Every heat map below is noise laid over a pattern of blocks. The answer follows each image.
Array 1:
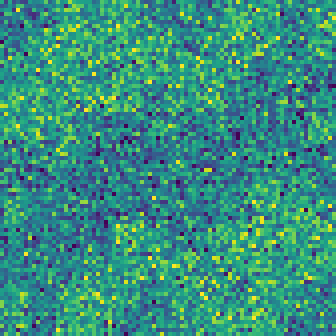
the same after a half turn
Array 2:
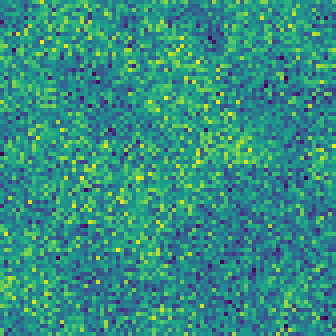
mirrored about the diagonal from the top left
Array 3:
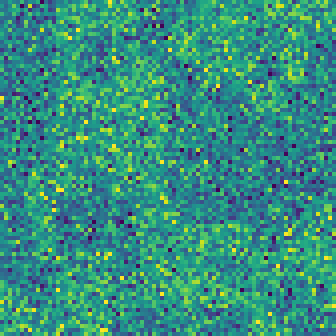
no symmetry
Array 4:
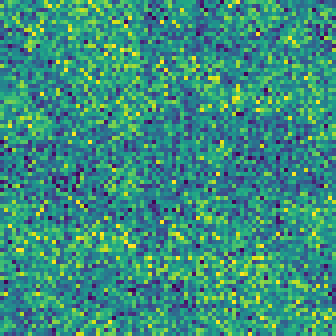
the same after a half turn
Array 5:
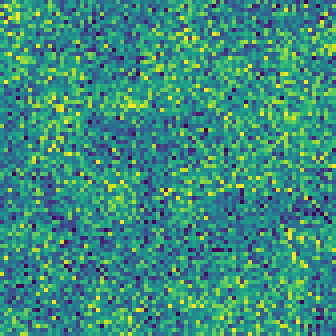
no symmetry
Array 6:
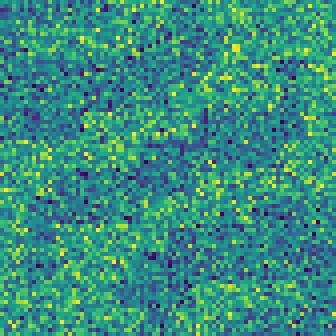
the same after a half turn
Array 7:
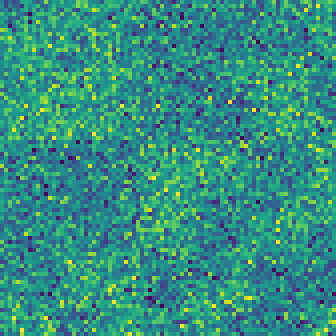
mirrored about the diagonal from the top left
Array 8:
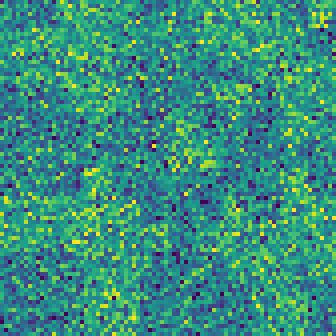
mirrored about the diagonal from the bottom left
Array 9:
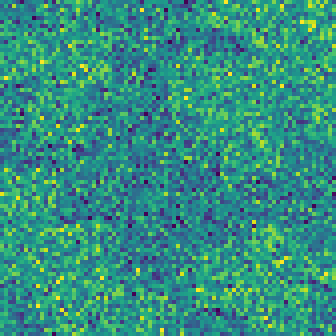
mirrored about the diagonal from the bottom left
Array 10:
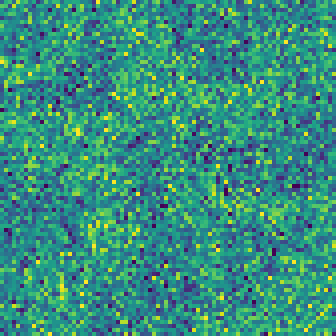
mirrored about the diagonal from the top left
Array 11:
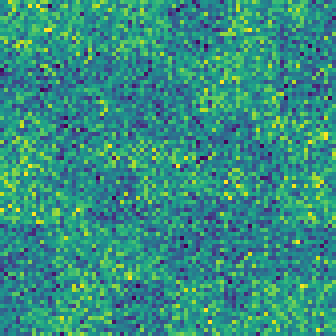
the same after a half turn
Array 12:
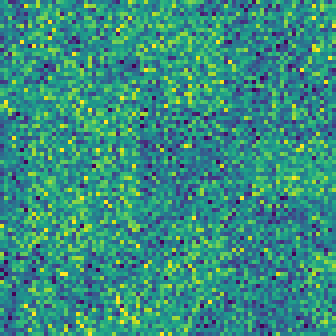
top and bottom mirror each other
